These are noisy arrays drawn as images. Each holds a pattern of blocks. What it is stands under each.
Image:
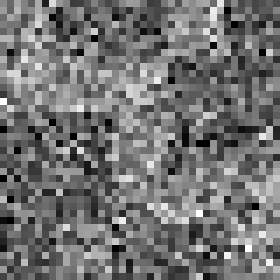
the same after a half turn
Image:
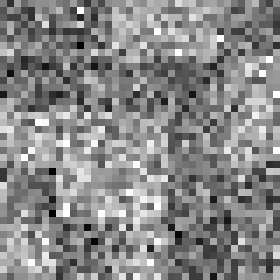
mirrored about the diagonal from the bottom left
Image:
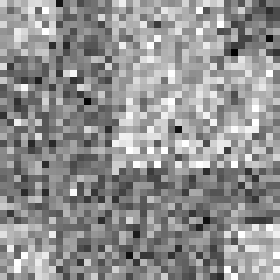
mirrored about the diagonal from the bottom left
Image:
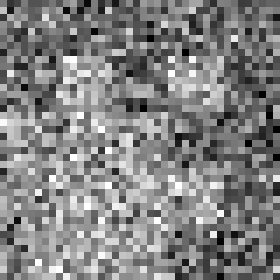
mirrored about the diagonal from the bottom left
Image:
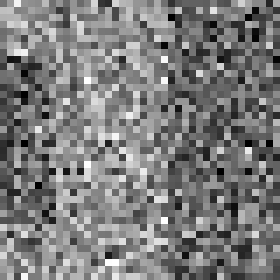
top and bottom mirror each other
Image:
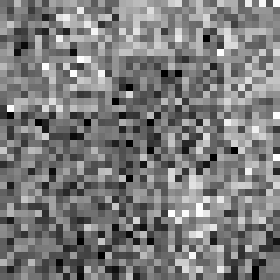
mirrored about the diagonal from the bottom left
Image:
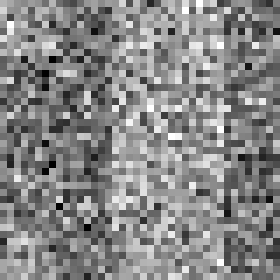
top and bottom mirror each other
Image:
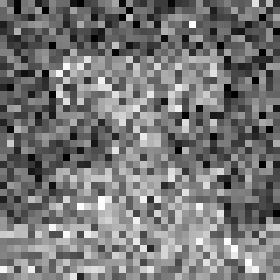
left and right mirror each other
